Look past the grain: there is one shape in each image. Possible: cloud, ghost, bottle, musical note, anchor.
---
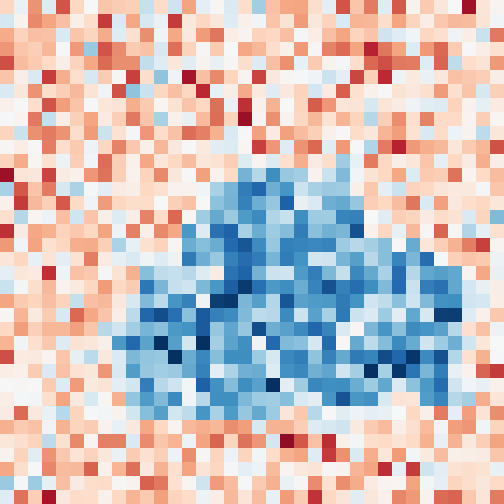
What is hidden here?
blue cloud
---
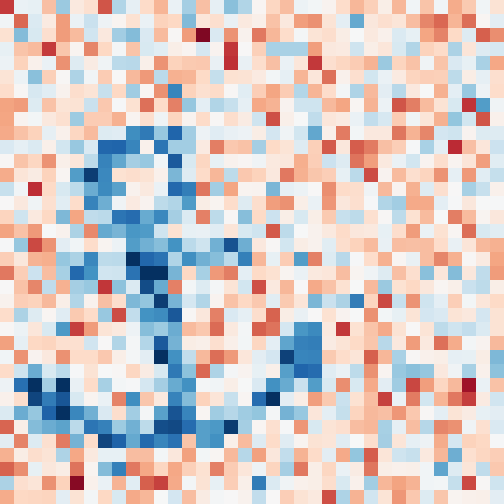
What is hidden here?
blue anchor
